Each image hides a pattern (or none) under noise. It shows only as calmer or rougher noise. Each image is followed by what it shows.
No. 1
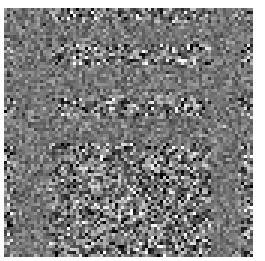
bands of rows crossing bands of columns
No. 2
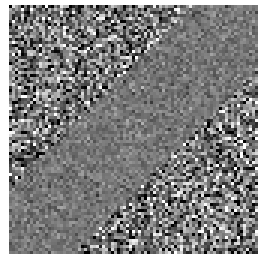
a diagonal band
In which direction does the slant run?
bottom left to top right
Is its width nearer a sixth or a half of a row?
a half
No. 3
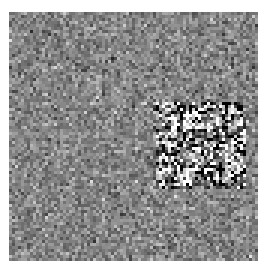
one block
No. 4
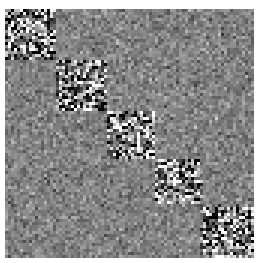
blocks along the diagonal
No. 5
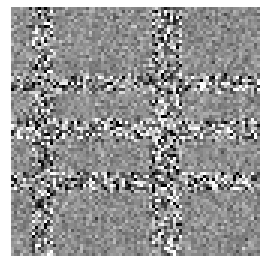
bands of rows crossing bands of columns
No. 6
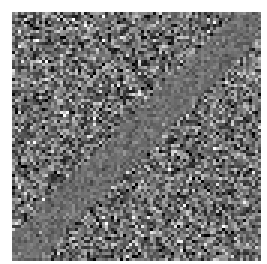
a diagonal band
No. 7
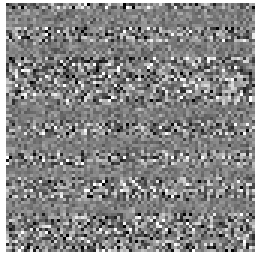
bands of rows
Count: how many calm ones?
6
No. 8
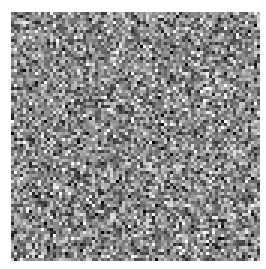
only noise
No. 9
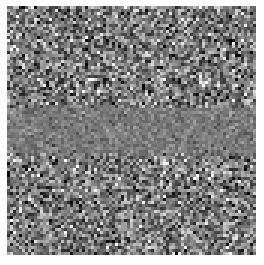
one band of rows
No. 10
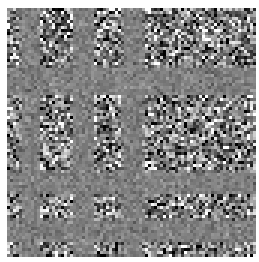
bands of rows crossing bands of columns
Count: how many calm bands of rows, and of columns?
3 and 3
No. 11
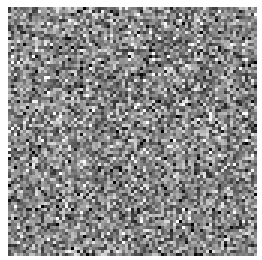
only noise
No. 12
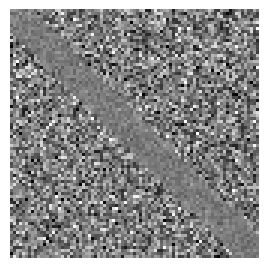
a diagonal band
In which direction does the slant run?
top left to bottom right
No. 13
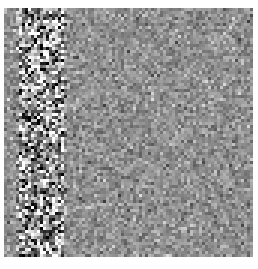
one band of columns
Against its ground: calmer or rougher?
rougher
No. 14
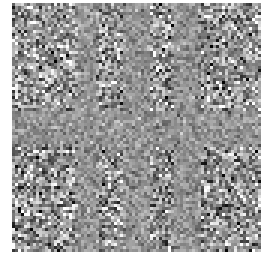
bands of rows crossing bands of columns
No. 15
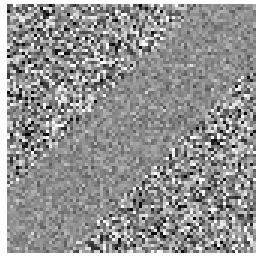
a diagonal band
